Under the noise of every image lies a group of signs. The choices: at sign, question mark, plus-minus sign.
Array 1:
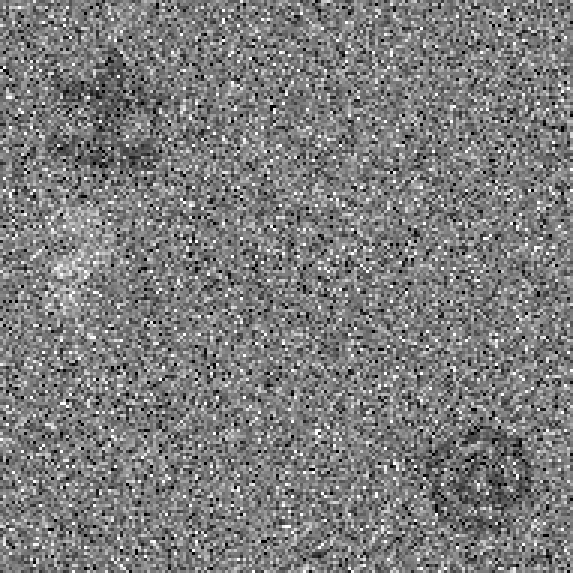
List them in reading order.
top left: dark plus-minus sign; middle left: light question mark; bottom right: dark at sign
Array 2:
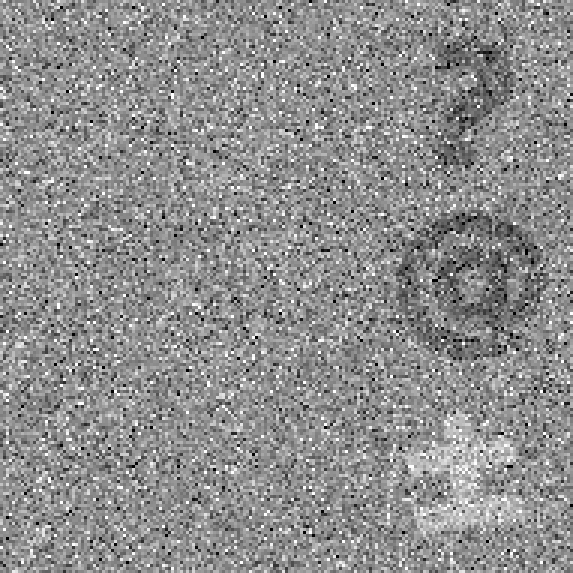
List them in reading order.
top right: dark question mark; middle right: dark at sign; bottom right: light plus-minus sign
